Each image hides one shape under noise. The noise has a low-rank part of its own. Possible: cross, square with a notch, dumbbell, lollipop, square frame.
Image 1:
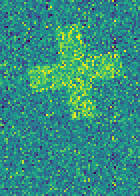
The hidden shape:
cross
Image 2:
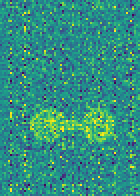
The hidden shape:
dumbbell
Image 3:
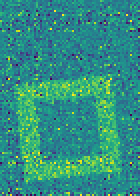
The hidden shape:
square frame
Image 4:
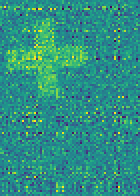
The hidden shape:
cross
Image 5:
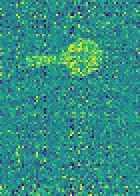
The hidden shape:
lollipop
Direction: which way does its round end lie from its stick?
right
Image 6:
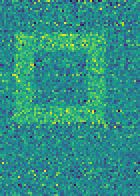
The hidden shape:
square frame
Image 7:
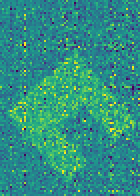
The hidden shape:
square with a notch
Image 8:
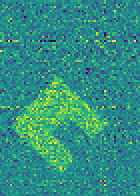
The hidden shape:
square with a notch
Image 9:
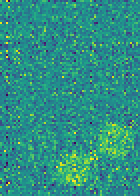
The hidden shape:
dumbbell
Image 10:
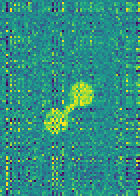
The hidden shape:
dumbbell
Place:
centre
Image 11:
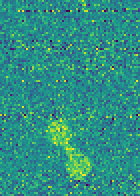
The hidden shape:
dumbbell
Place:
bottom middle
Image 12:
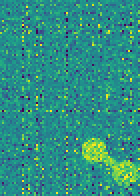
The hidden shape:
dumbbell
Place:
bottom right
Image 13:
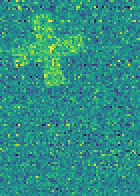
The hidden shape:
cross
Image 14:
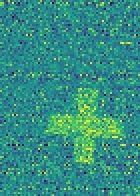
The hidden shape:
cross
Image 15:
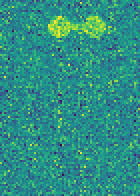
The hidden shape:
dumbbell
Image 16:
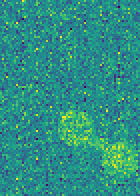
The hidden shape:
dumbbell
